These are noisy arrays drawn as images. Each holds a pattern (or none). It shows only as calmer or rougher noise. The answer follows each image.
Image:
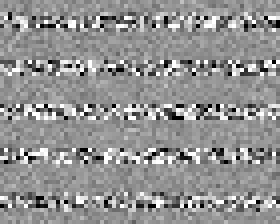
horizontal stripes
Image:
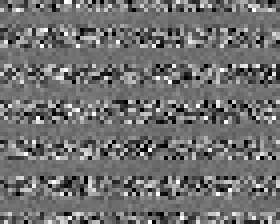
horizontal stripes
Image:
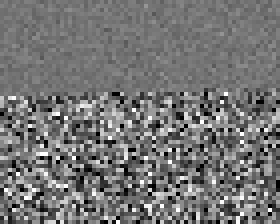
a sharp edge
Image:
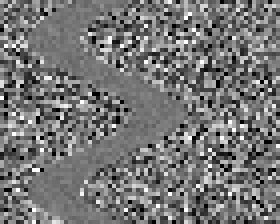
a wavy band
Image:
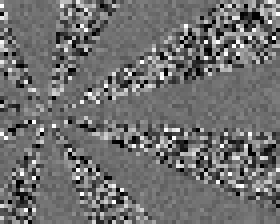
spokes from one point
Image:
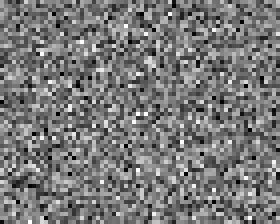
only noise
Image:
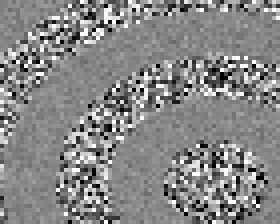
rings round one point
